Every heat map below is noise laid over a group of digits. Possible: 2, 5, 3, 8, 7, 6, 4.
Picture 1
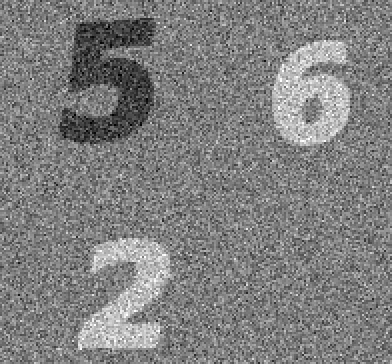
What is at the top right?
6
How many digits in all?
3
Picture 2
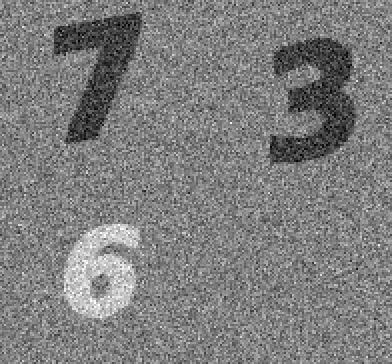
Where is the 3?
top right
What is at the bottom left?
6
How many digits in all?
3
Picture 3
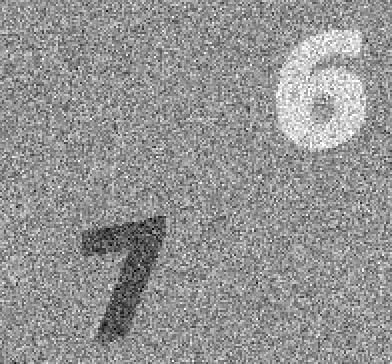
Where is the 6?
top right
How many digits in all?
2
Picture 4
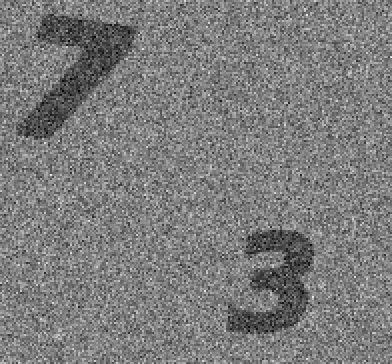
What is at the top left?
7
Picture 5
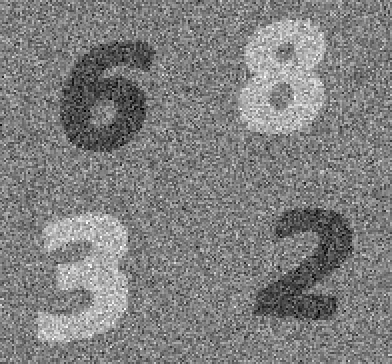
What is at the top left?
6
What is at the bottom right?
2
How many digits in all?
4
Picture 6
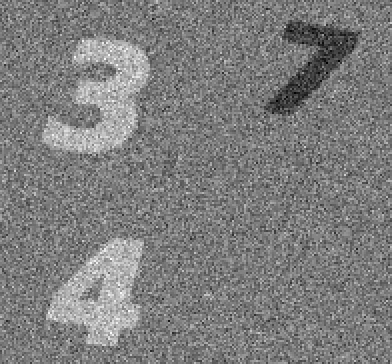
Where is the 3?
top left
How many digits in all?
3
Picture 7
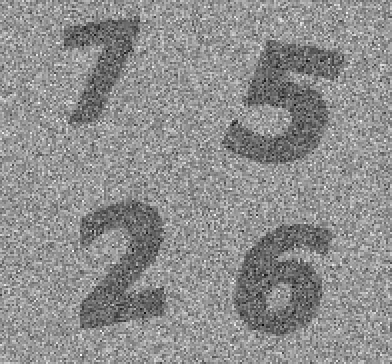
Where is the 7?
top left
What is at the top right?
5
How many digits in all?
4
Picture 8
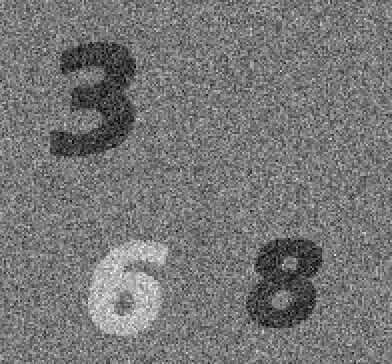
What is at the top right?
nothing
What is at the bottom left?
6
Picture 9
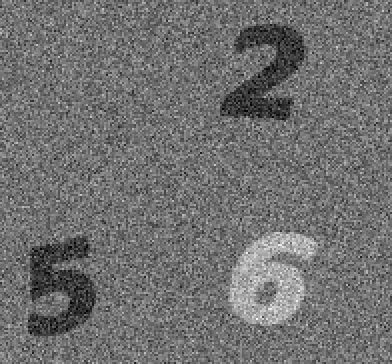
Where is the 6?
bottom right
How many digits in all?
3
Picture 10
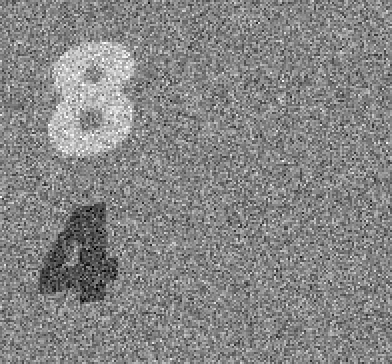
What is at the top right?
nothing
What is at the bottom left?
4
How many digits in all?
2
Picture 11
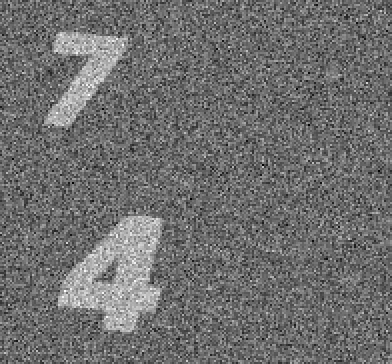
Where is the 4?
bottom left
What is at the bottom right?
nothing
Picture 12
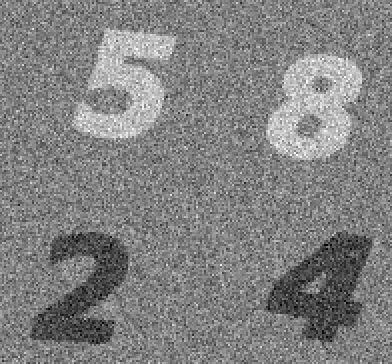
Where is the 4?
bottom right
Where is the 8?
top right
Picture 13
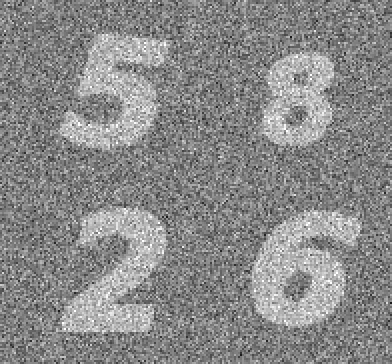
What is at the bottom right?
6
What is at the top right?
8
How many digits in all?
4
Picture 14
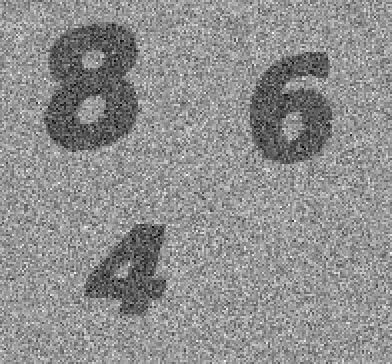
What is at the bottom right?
nothing
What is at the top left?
8
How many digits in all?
3
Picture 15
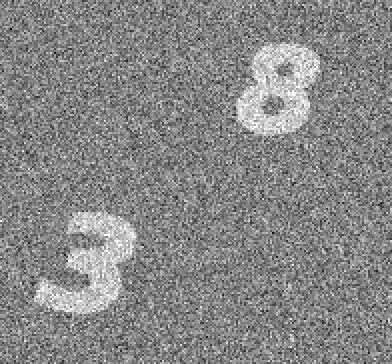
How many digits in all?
2
